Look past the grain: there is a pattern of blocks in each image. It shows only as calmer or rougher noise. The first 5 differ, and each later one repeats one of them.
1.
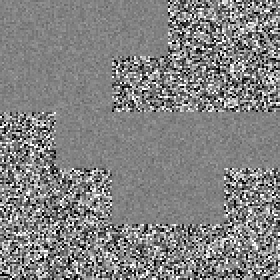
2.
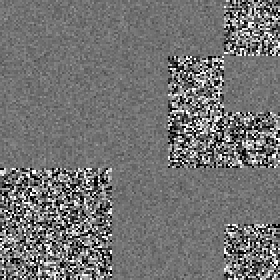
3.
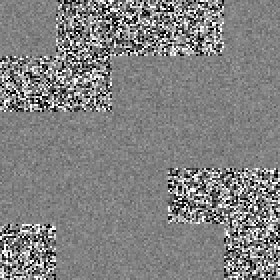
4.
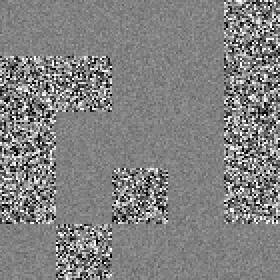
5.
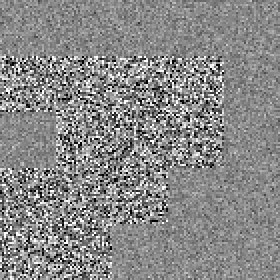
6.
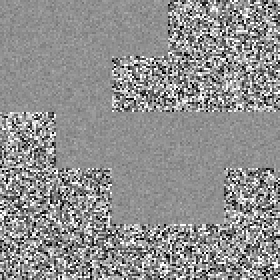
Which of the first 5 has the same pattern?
1
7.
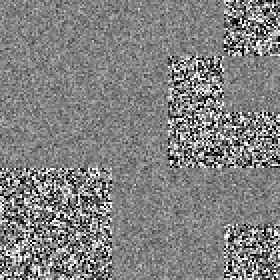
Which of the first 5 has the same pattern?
2
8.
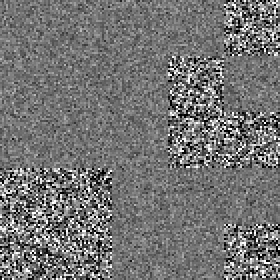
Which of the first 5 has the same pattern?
2
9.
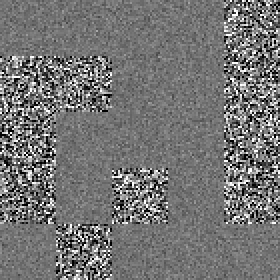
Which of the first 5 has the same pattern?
4
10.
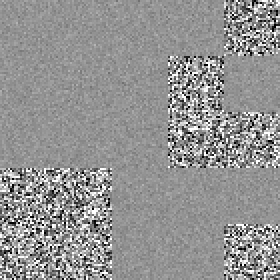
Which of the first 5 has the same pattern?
2
